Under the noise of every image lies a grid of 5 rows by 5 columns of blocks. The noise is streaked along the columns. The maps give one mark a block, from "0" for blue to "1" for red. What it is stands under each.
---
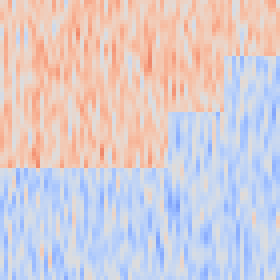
1 1 1 1 1
1 1 1 1 0
1 1 1 0 0
0 0 0 0 0
0 0 0 0 0
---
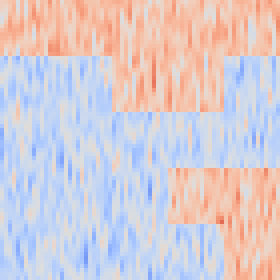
1 1 1 1 1
0 0 1 1 0
0 0 0 0 0
0 0 0 1 1
0 0 0 0 1
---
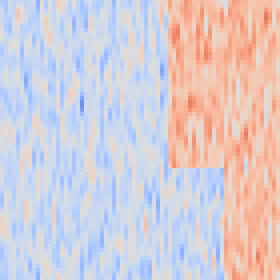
0 0 0 1 1
0 0 0 1 1
0 0 0 1 1
0 0 0 0 1
0 0 0 0 1
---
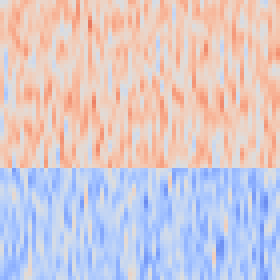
1 1 1 1 1
1 1 1 1 1
1 1 1 1 1
0 0 0 0 0
0 0 0 0 0
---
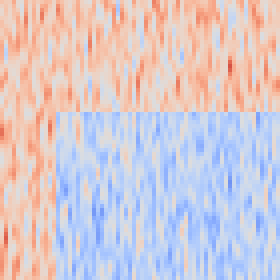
1 1 1 1 1
1 1 1 1 1
1 0 0 0 0
1 0 0 0 0
1 0 0 0 0
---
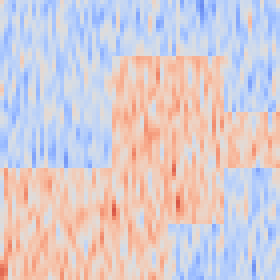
0 0 0 0 0
0 0 1 1 0
0 0 1 1 1
1 1 1 1 0
1 1 1 0 0
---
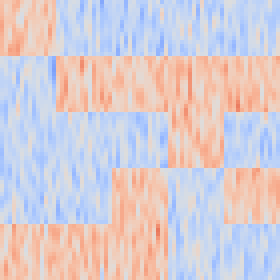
1 0 0 0 0
0 1 1 1 1
0 0 0 1 0
0 0 1 0 1
1 1 1 0 0
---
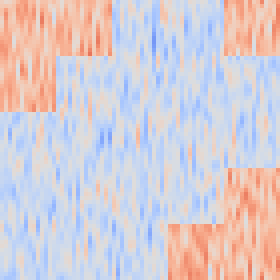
1 1 0 0 1
1 0 0 0 0
0 0 0 0 0
0 0 0 0 1
0 0 0 1 1
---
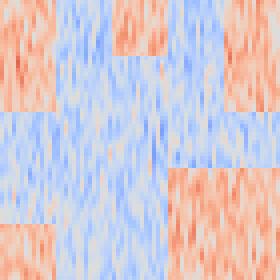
1 0 1 0 1
1 0 0 0 1
0 0 0 0 0
0 0 0 1 1
1 0 0 1 1
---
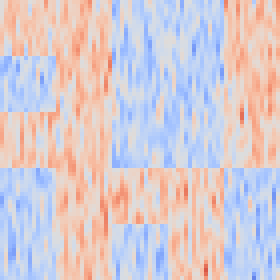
1 1 0 0 1
0 1 0 0 1
1 1 0 0 1
0 1 1 1 0
0 1 0 1 0
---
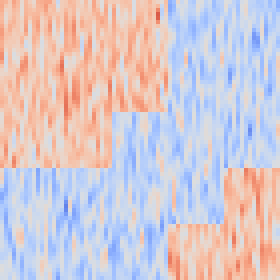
1 1 1 0 0
1 1 1 0 0
1 1 0 0 0
0 0 0 0 1
0 0 0 1 1
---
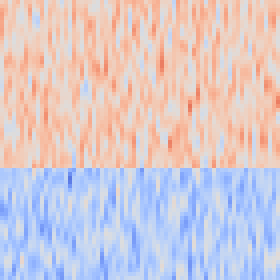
1 1 1 1 1
1 1 1 1 1
1 1 1 1 1
0 0 0 0 0
0 0 0 0 0
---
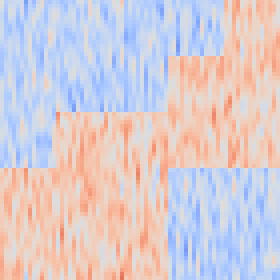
0 0 0 0 1
0 0 0 1 1
0 1 1 1 1
1 1 1 0 0
1 1 1 0 0
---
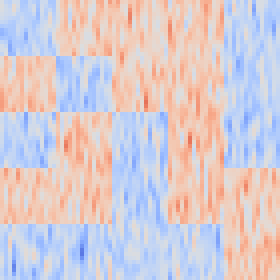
0 1 1 1 0
1 0 1 1 0
0 1 0 1 0
1 1 0 1 1
0 0 0 0 1
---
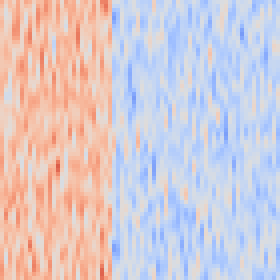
1 1 0 0 0
1 1 0 0 0
1 1 0 0 0
1 1 0 0 0
1 1 0 0 0
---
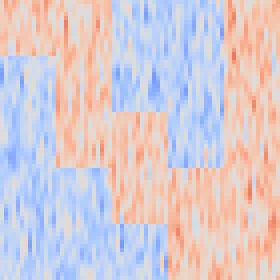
1 1 0 0 1
0 1 0 0 1
0 1 1 0 1
0 0 1 1 1
0 0 0 1 1
